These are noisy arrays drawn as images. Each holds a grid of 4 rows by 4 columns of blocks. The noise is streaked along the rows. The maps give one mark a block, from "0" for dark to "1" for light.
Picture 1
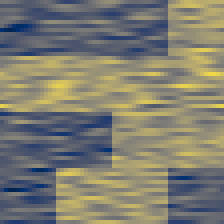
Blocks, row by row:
0 0 0 1
1 1 1 1
0 0 1 1
0 1 1 0
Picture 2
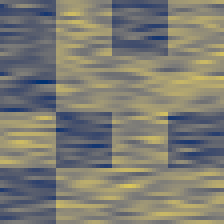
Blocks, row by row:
0 1 0 1
0 1 1 1
1 0 1 0
0 1 1 1
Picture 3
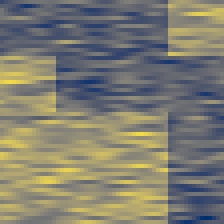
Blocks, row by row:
0 0 0 1
1 0 0 0
1 1 1 0
1 1 1 0
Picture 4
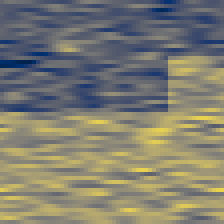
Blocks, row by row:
0 0 0 0
0 0 0 1
1 1 1 1
1 1 1 1
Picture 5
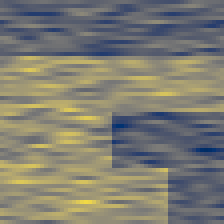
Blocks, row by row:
0 0 0 0
1 1 1 1
1 1 0 0
1 1 1 0
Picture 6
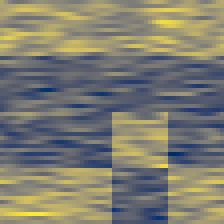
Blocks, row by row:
1 1 1 1
0 0 0 0
0 0 1 0
1 1 0 1
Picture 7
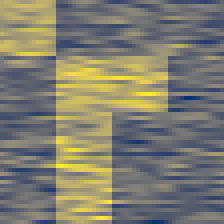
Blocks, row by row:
1 0 0 0
0 1 1 0
0 1 0 0
0 1 0 0
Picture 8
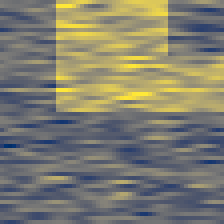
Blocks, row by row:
0 1 1 0
0 1 1 1
0 0 0 0
0 0 0 0
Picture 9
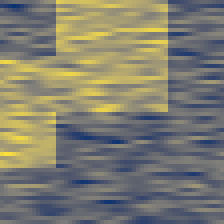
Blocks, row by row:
0 1 1 0
1 1 1 0
1 0 0 0
0 0 0 0
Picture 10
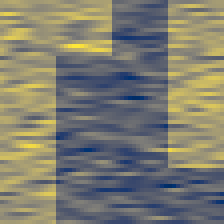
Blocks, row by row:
1 1 0 1
1 0 0 1
1 0 0 1
1 0 0 0
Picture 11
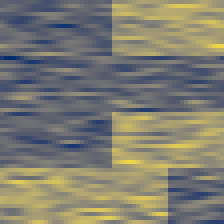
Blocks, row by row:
0 0 1 1
0 0 0 0
0 0 1 1
1 1 1 0
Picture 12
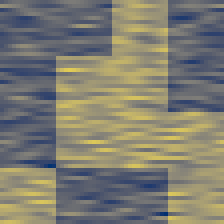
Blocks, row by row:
0 0 1 0
0 1 1 0
0 1 1 1
1 0 0 1
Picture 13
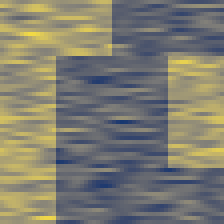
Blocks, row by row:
1 1 0 0
1 0 0 1
1 0 0 1
1 0 0 0
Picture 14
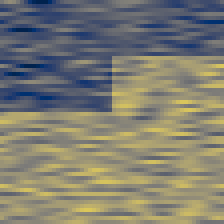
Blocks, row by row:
0 0 0 0
0 0 1 1
1 1 1 1
1 1 1 1
